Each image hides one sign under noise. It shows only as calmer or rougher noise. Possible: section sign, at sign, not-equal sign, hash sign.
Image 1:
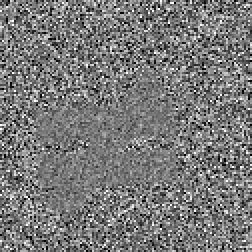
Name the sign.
not-equal sign
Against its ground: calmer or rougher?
calmer
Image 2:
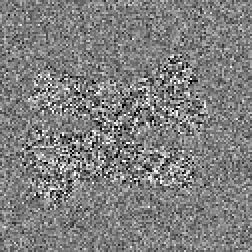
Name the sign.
not-equal sign
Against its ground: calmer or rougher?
rougher
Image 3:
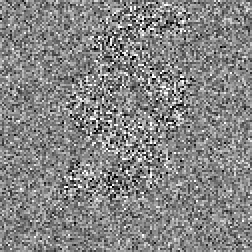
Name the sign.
section sign
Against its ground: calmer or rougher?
rougher
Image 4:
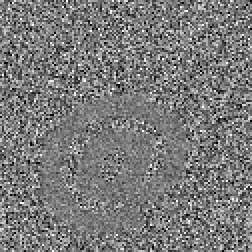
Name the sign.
at sign
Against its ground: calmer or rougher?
calmer
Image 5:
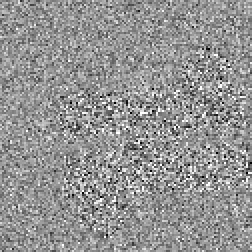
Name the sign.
not-equal sign
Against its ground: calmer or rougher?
rougher
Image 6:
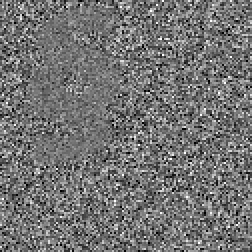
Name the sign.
section sign
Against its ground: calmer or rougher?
calmer
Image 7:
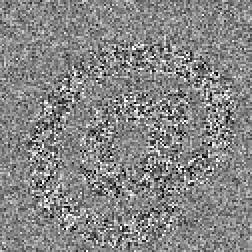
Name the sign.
at sign
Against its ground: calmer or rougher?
rougher
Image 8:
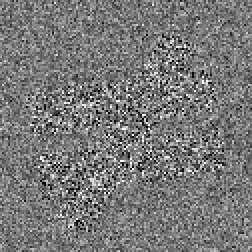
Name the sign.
not-equal sign
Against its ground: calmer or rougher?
rougher
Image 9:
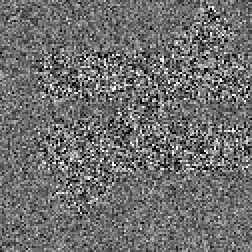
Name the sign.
not-equal sign
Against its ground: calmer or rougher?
rougher
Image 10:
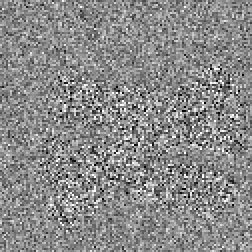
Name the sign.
not-equal sign
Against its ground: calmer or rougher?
rougher
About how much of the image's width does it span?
nearly all
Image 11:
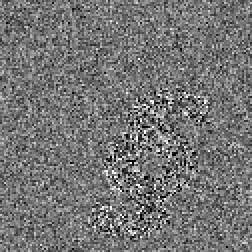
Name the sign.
section sign
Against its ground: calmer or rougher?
rougher
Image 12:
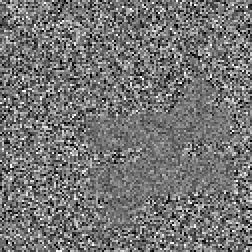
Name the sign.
not-equal sign
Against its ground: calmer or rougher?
calmer
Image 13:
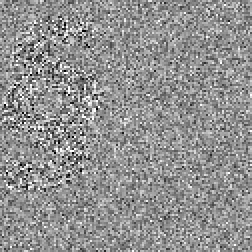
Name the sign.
section sign
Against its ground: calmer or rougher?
rougher
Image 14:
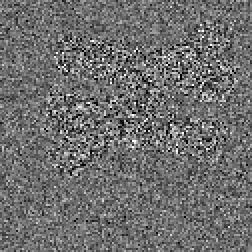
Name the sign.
not-equal sign
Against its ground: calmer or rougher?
rougher
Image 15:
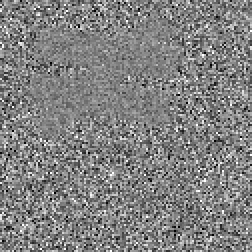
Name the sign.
not-equal sign
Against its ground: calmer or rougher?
calmer
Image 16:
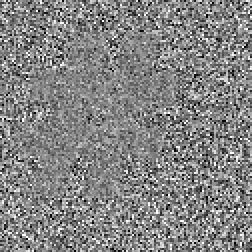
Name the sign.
hash sign
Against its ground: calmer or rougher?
calmer
